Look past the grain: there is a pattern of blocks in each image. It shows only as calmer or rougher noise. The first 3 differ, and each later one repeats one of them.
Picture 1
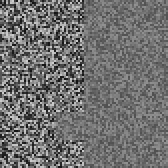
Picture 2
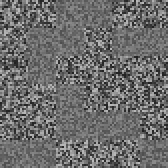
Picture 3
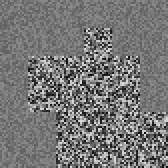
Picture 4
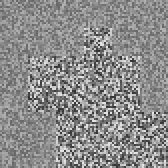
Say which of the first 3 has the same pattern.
3
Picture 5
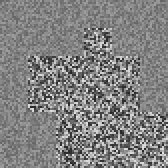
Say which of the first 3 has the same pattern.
3
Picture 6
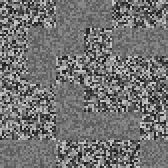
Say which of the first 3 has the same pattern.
2
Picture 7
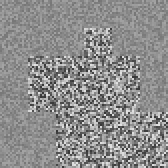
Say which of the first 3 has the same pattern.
3
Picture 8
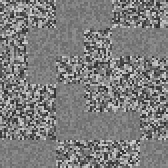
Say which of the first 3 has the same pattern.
2
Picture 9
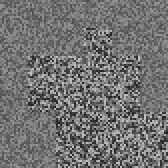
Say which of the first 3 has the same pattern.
3
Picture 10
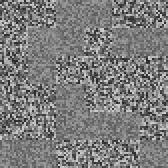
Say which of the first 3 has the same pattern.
2
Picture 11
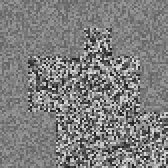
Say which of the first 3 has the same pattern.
3
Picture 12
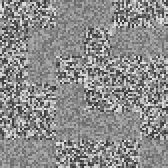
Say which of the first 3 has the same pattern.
2
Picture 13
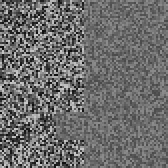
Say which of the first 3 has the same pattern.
1
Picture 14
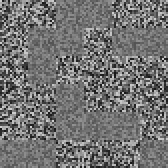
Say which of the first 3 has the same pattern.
2
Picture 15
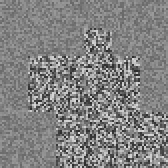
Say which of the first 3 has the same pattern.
3
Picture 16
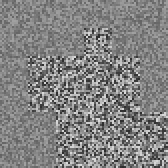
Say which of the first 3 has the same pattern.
3
